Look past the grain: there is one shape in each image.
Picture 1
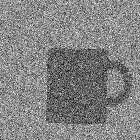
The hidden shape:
cup
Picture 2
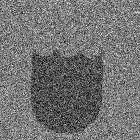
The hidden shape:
ghost
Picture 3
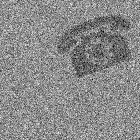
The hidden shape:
telephone
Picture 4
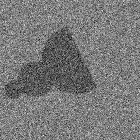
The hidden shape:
chess pawn
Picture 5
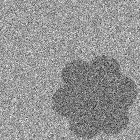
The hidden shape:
flower
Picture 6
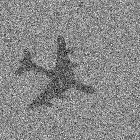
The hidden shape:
airplane
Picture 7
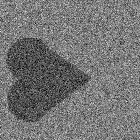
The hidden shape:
heart
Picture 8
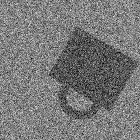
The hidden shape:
cup
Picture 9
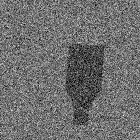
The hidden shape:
bottle
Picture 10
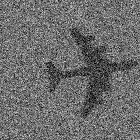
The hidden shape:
airplane
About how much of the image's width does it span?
two thirds
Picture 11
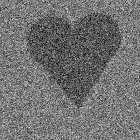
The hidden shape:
heart
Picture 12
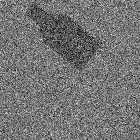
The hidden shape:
bottle
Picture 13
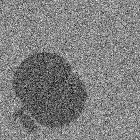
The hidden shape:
apple
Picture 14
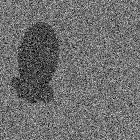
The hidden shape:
footprint
